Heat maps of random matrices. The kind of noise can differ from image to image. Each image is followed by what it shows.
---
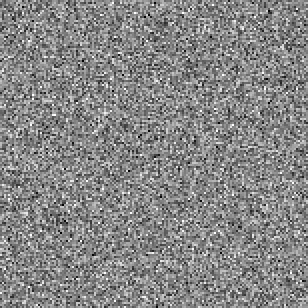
independent entries
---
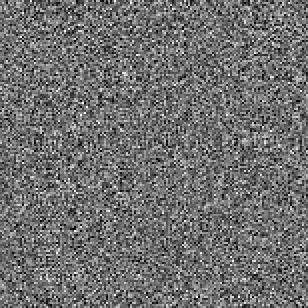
low rank plus noise
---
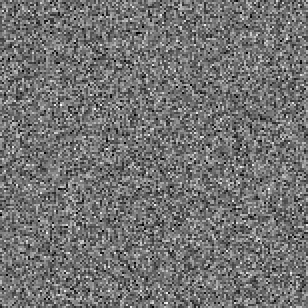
independent entries
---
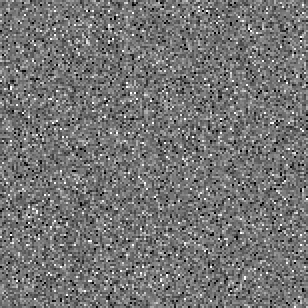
heavy tails
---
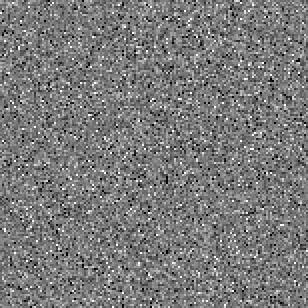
heavy tails
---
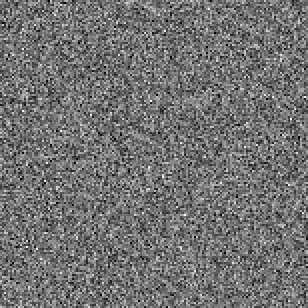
independent entries
